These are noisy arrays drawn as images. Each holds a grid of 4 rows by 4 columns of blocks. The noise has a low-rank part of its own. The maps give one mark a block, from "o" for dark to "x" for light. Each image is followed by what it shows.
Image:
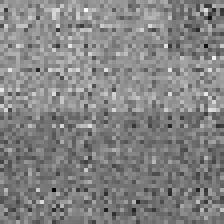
xxxo
xxxx
oooo
oooo
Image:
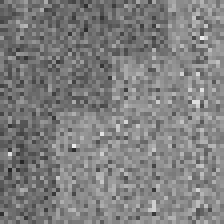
ooox
ooxx
oxxx
oxxx
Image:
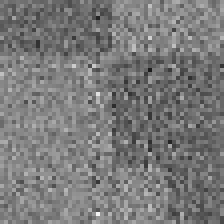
ooxx
xxoo
xxoo
xxxo
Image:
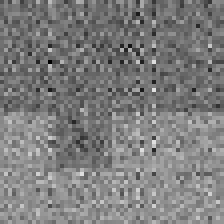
oooo
oooo
xoxx
xxxx
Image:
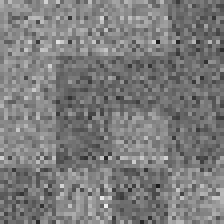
xxxo
xooo
xoxo
oxox
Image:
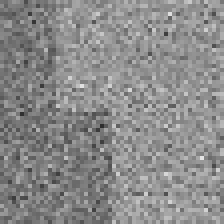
oxxx
oxxx
ooxx
ooxx
